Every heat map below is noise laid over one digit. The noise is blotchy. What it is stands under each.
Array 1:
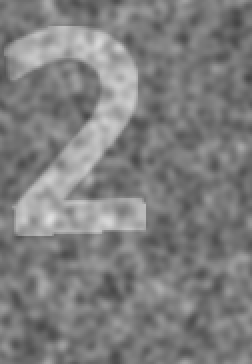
light 2
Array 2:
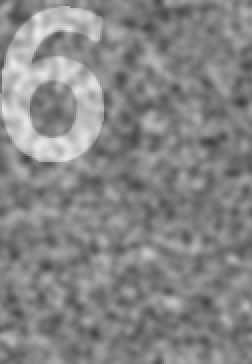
light 6, top left
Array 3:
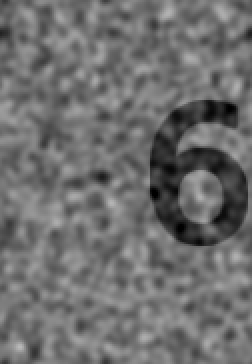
dark 6, middle right
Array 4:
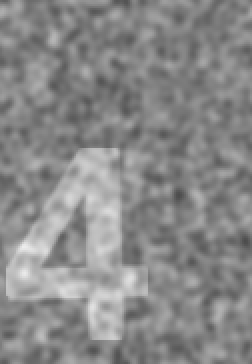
light 4
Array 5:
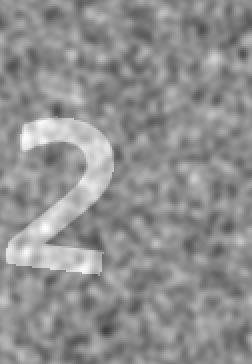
light 2, middle left
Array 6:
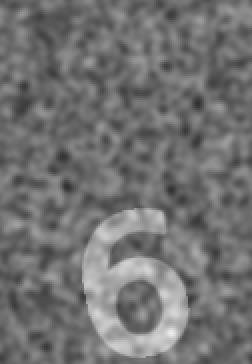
light 6, bottom middle
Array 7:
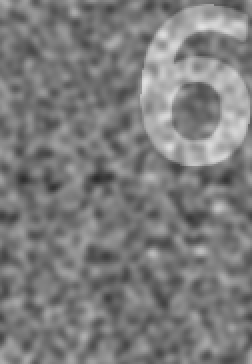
light 6, top right
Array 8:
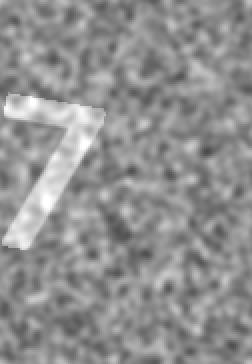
light 7, middle left
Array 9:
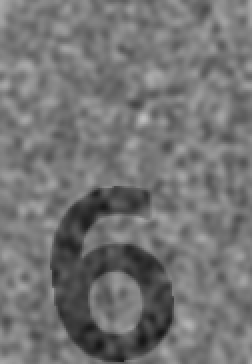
dark 6
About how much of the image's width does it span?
half
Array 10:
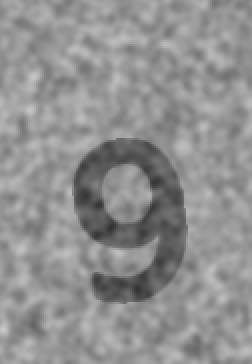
dark 9
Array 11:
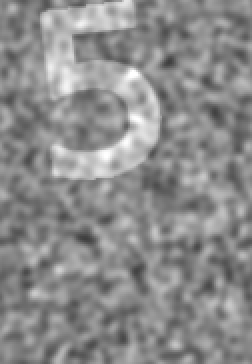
light 5
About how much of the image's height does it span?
half
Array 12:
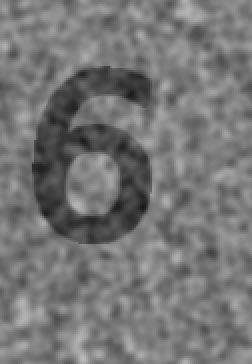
dark 6
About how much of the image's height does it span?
half
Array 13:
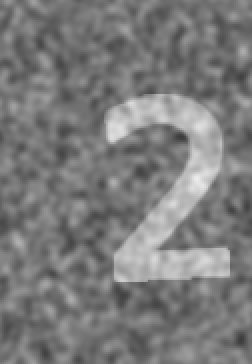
light 2
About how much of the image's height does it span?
half
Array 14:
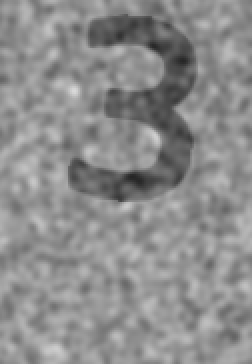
dark 3
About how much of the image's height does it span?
half
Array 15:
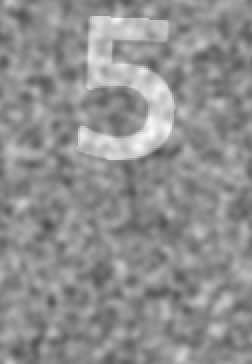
light 5, top middle
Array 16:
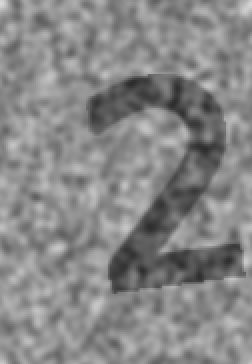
dark 2
